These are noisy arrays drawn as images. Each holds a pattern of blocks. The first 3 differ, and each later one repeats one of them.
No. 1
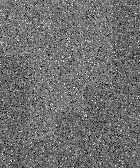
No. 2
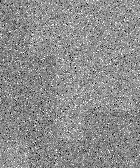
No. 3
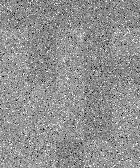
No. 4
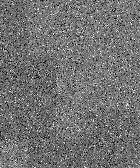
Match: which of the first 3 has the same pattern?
2
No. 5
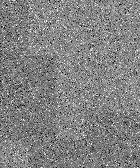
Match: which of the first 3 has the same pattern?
2
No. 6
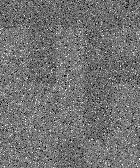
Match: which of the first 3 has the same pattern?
3
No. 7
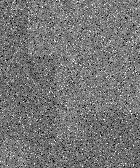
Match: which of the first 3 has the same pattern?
2
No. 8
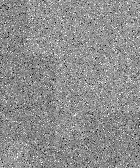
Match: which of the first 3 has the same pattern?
2
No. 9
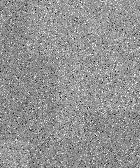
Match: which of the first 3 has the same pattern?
2
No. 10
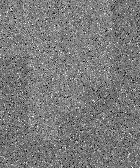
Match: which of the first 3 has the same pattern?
1
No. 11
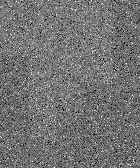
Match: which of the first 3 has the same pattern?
1
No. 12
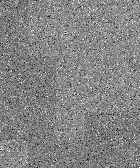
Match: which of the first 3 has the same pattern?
2
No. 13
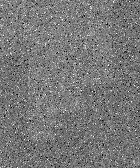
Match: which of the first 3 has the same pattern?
1
